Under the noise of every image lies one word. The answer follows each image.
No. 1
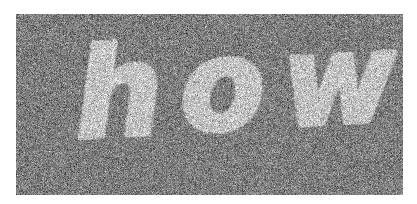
how
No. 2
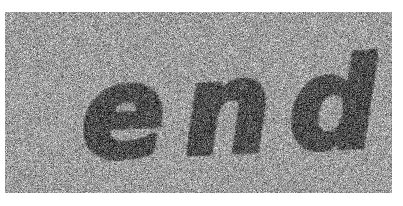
end
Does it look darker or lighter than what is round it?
darker
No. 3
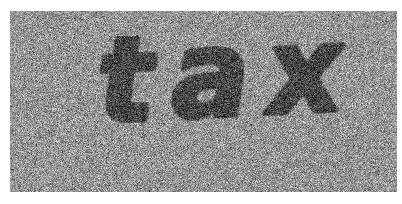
tax
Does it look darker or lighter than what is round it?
darker
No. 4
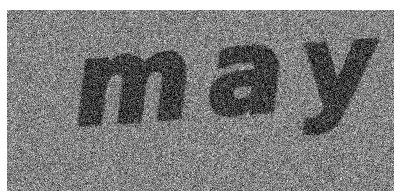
may
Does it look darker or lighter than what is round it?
darker
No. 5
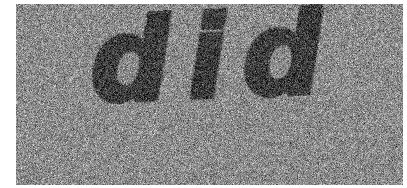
did
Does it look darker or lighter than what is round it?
darker
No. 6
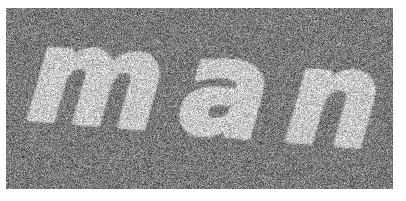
man
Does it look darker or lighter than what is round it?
lighter
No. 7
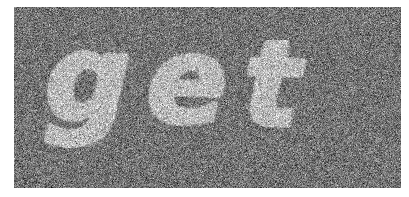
get
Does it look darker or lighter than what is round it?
lighter
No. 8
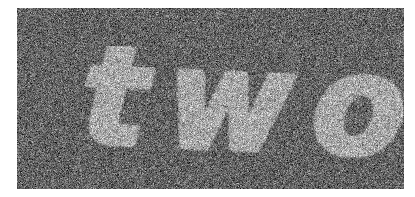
two
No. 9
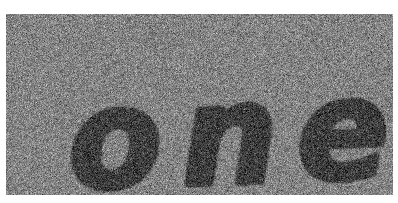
one
